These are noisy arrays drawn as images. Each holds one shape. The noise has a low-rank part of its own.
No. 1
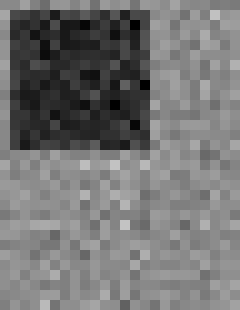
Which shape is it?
square
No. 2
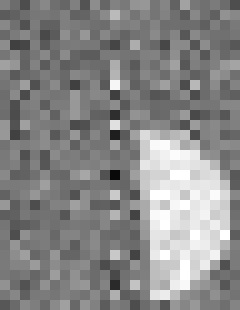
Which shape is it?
half disc
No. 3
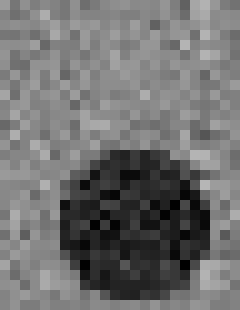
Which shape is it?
disc
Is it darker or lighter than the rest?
darker
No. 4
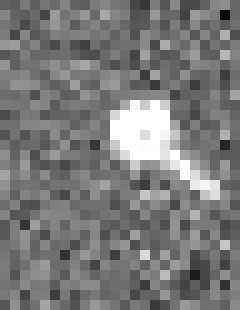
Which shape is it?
lollipop
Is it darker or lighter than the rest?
lighter
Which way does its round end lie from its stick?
up and left
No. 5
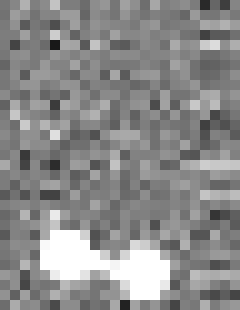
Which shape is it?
dumbbell
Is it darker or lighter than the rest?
lighter
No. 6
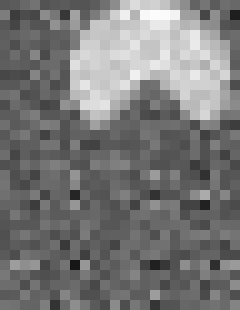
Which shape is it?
disc with a wedge cut out
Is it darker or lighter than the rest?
lighter
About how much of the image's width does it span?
two thirds
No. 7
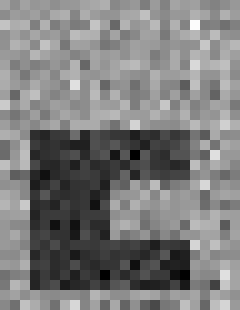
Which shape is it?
square with a notch
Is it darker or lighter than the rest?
darker
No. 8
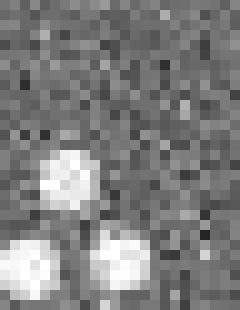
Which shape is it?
three dots
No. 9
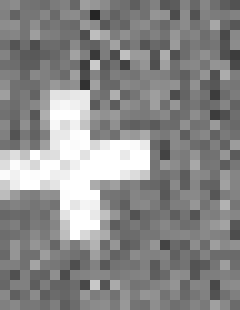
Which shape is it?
cross
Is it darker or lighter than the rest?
lighter
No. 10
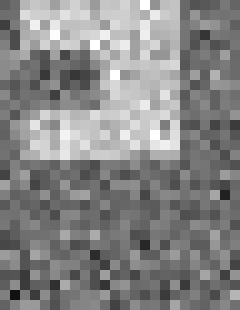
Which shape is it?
square with a notch
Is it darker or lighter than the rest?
lighter
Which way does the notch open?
left
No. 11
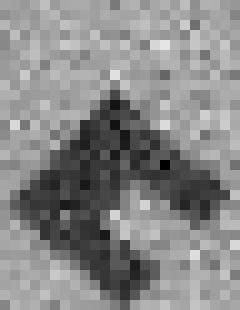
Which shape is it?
square with a notch
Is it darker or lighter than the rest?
darker
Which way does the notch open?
down and right
